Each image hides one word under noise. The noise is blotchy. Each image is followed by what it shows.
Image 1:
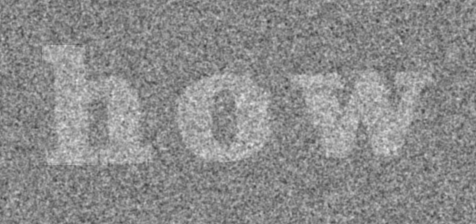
how
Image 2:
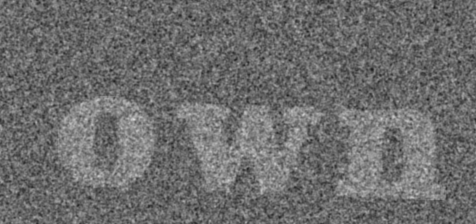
own
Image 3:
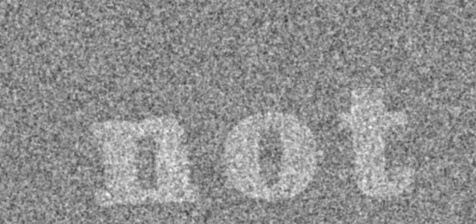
not
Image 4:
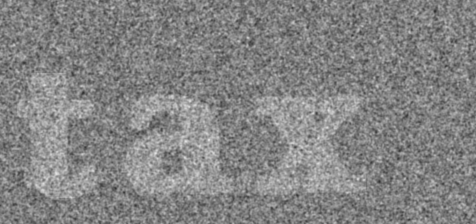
tax
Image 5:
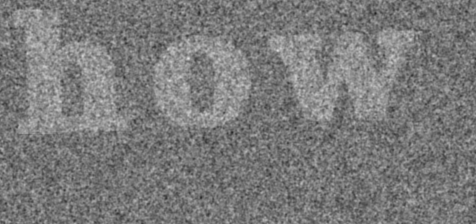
how
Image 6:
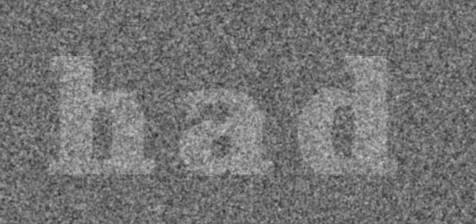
had
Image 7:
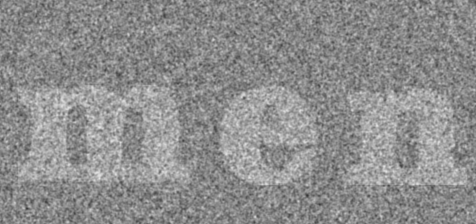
men
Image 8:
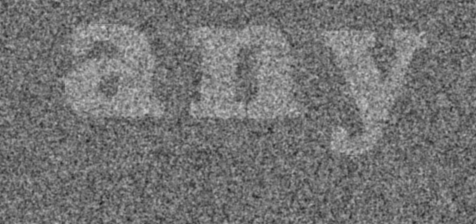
any
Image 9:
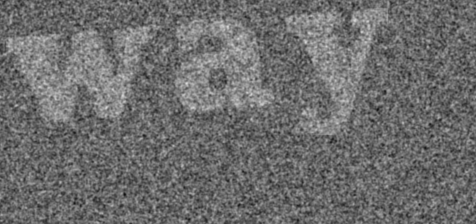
way
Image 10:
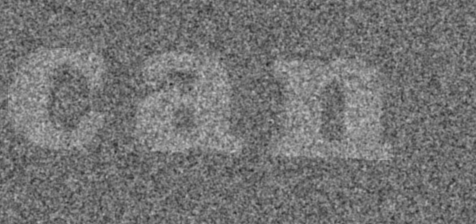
can
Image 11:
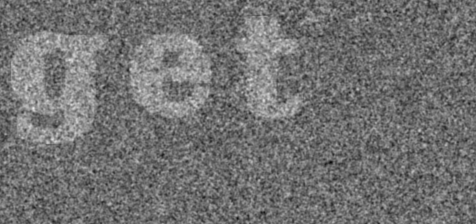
get
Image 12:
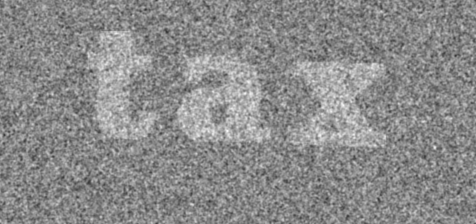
tax
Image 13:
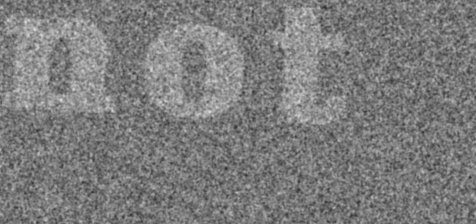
not
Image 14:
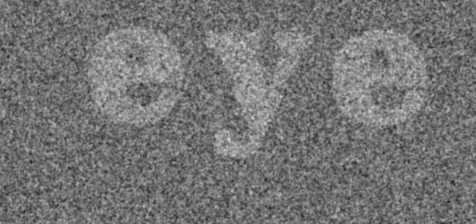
eye
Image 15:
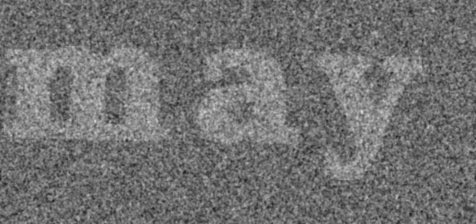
may
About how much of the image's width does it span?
nearly all
